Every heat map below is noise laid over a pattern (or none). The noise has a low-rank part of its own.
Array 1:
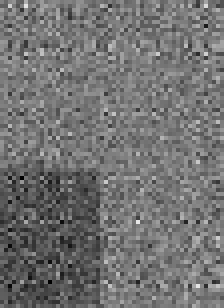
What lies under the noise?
one block
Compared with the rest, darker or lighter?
darker
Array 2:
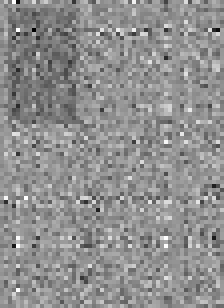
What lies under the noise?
one block
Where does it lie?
top left
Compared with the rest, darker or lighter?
darker
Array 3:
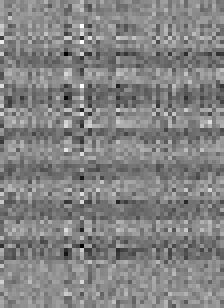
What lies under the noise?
bands of rows
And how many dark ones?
6
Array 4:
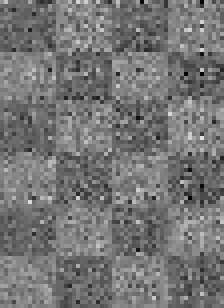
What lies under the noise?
a checkerboard
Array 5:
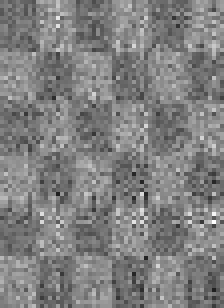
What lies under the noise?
a checkerboard
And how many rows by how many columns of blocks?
6 by 6
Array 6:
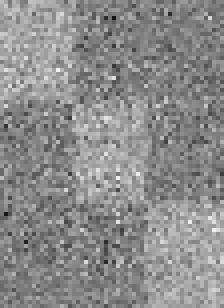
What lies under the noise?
blocks along the diagonal
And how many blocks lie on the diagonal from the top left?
3
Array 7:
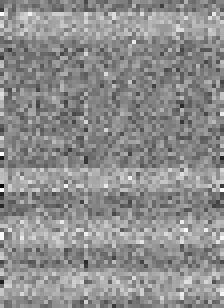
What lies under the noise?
bands of rows
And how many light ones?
4
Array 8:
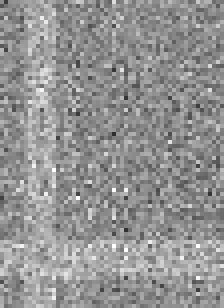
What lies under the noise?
bands of rows crossing bands of columns
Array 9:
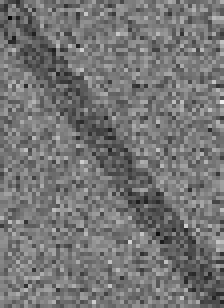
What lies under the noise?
a diagonal band
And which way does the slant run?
top left to bottom right
